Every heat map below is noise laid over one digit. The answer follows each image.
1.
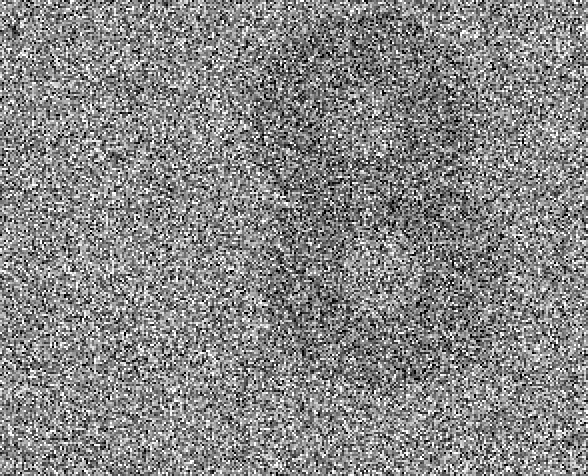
dark 8
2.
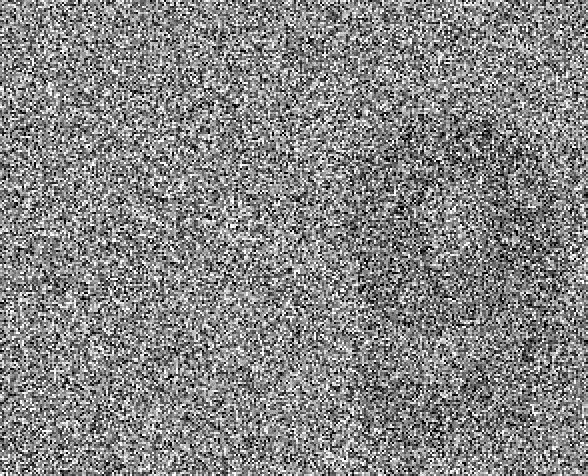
dark 9
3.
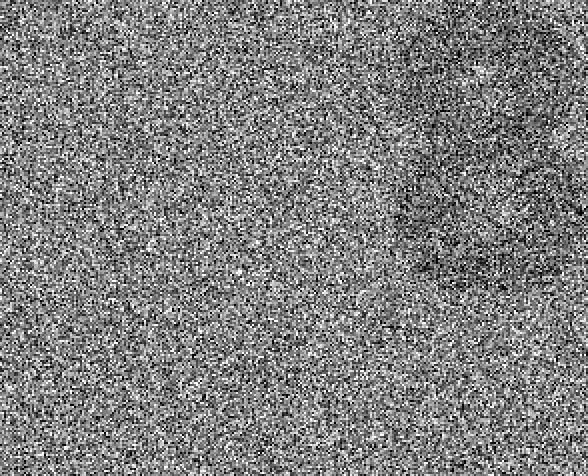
dark 8
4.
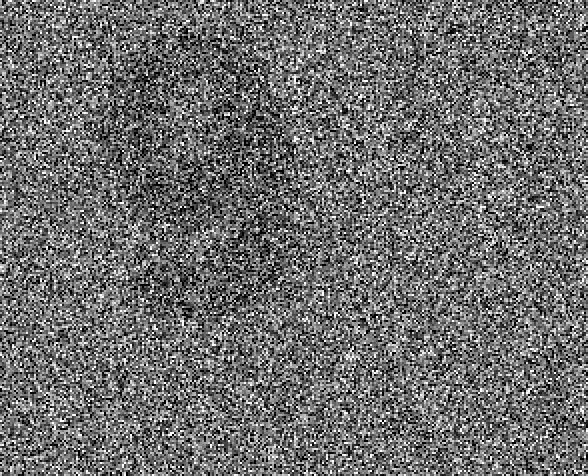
dark 9
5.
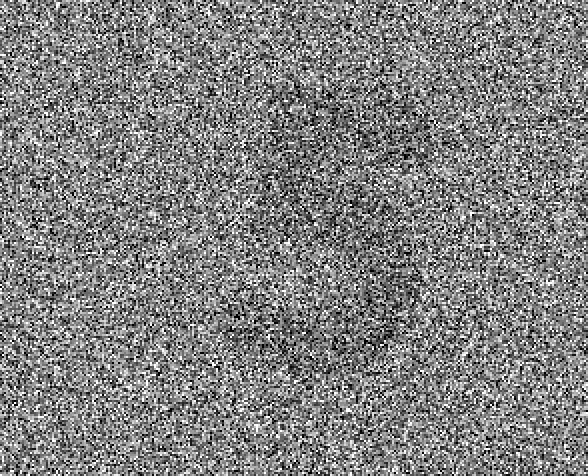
dark 5
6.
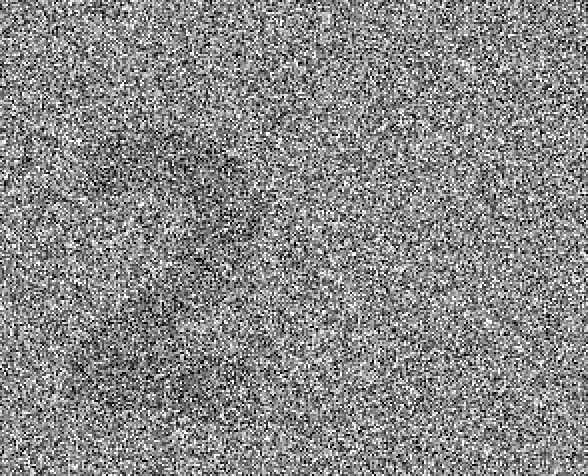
dark 2
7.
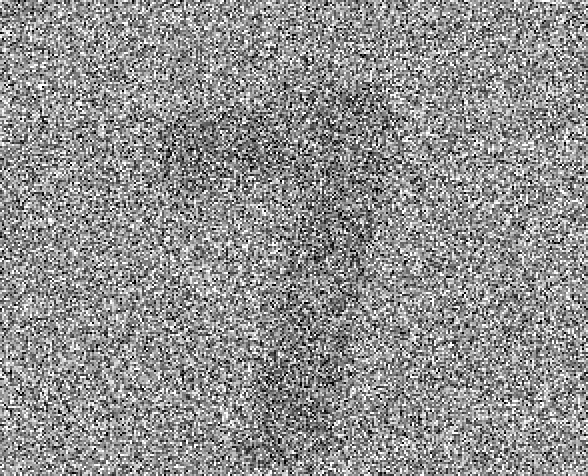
dark 7
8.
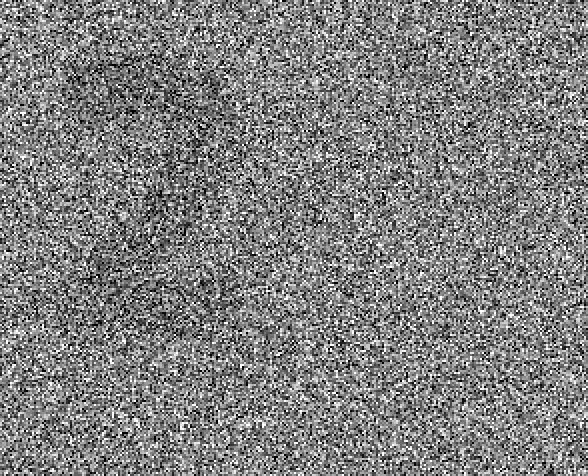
dark 2
